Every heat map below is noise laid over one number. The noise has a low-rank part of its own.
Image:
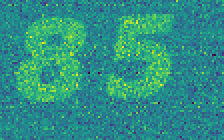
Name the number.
85
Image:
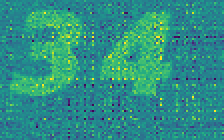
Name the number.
34
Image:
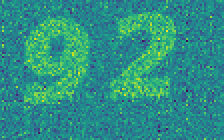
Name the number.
92
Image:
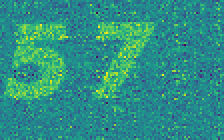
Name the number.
57
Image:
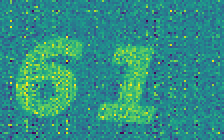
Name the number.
61
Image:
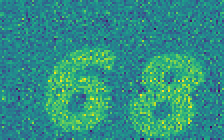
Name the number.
68
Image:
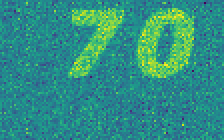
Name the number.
70
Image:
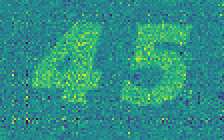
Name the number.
45
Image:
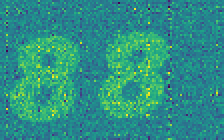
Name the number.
88
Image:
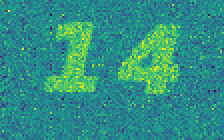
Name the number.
14
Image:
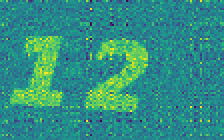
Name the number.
12
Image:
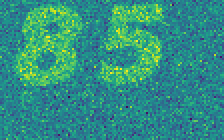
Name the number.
85
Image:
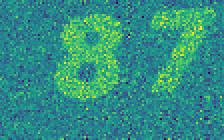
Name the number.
87
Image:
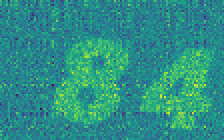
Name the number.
84
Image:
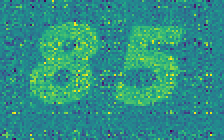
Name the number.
85
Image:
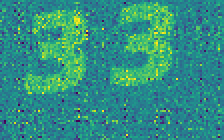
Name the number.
33
